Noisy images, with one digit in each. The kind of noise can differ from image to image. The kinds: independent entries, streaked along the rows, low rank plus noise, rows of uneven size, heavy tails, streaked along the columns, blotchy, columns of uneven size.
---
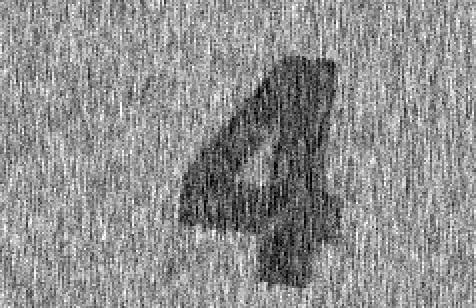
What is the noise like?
streaked along the columns
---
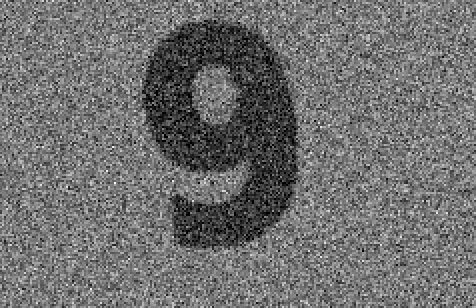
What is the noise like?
low rank plus noise
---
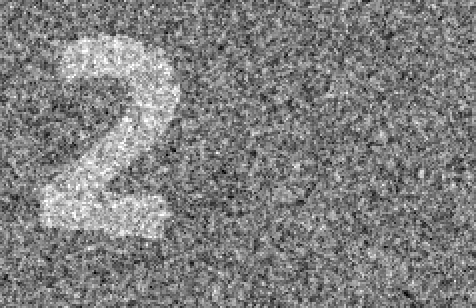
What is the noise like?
blotchy
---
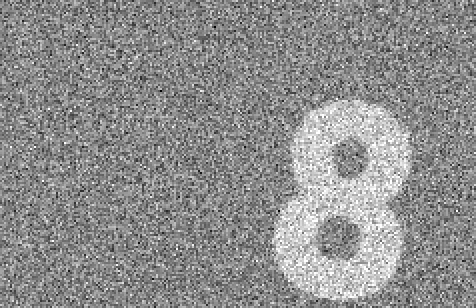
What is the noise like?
independent entries
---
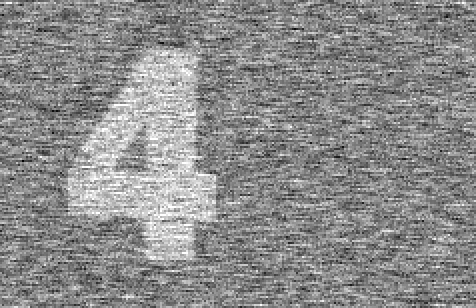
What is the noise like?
streaked along the rows
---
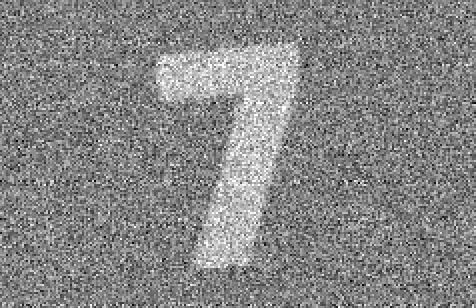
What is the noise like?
rows of uneven size
